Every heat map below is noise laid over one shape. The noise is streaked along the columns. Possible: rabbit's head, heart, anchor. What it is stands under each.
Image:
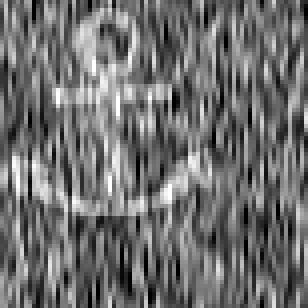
anchor
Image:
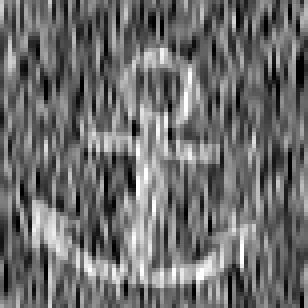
anchor
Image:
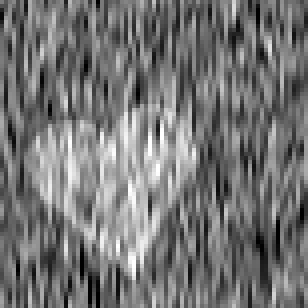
heart
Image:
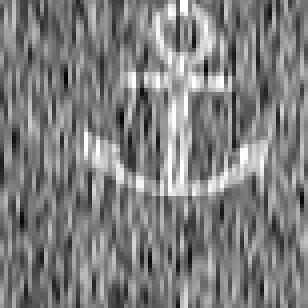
anchor
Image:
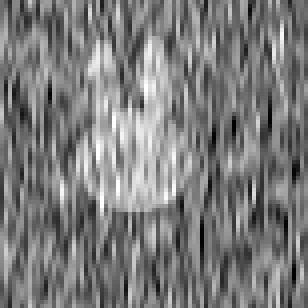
rabbit's head
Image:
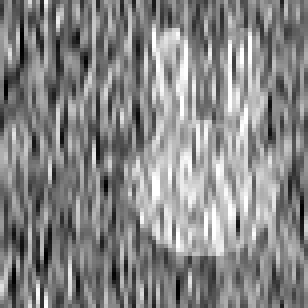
rabbit's head
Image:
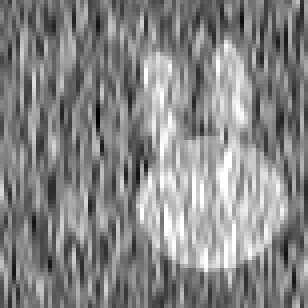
rabbit's head
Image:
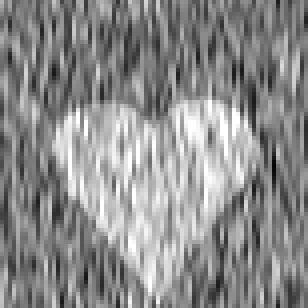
heart
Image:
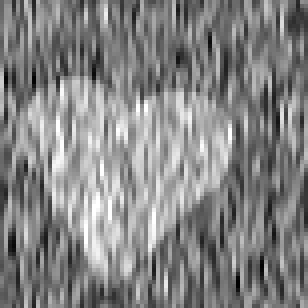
heart
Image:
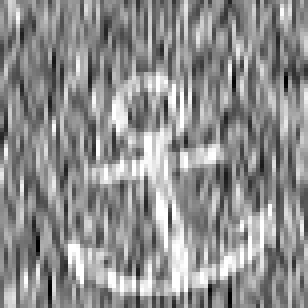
anchor
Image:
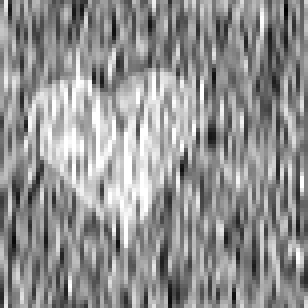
heart
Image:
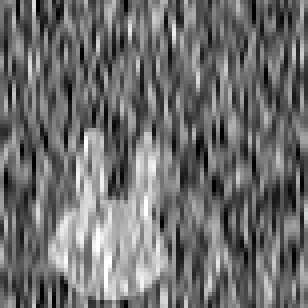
rabbit's head
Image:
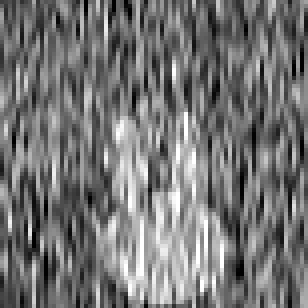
rabbit's head
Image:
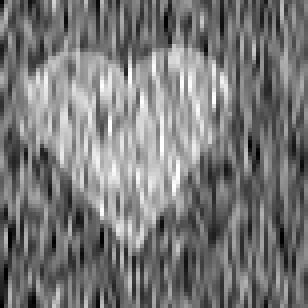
heart
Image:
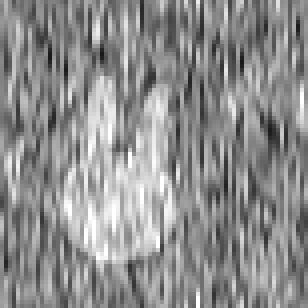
rabbit's head
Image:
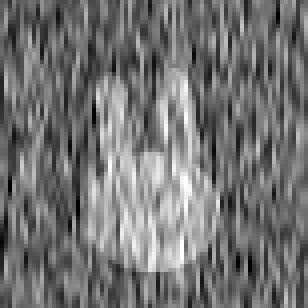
rabbit's head
